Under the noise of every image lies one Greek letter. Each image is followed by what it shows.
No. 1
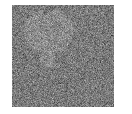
phi
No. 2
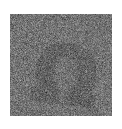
omega
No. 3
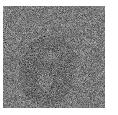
theta
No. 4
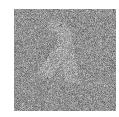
lambda
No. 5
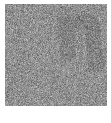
eta
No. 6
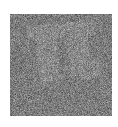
pi
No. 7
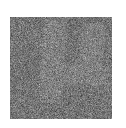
mu
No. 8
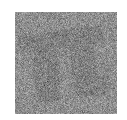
pi
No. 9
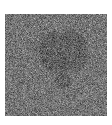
phi
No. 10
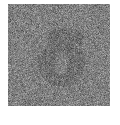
delta
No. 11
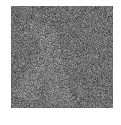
lambda
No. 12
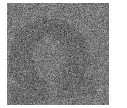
omega
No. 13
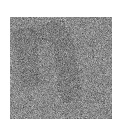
eta
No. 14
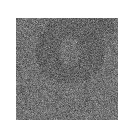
sigma
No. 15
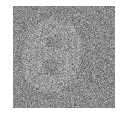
theta
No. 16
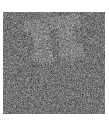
pi
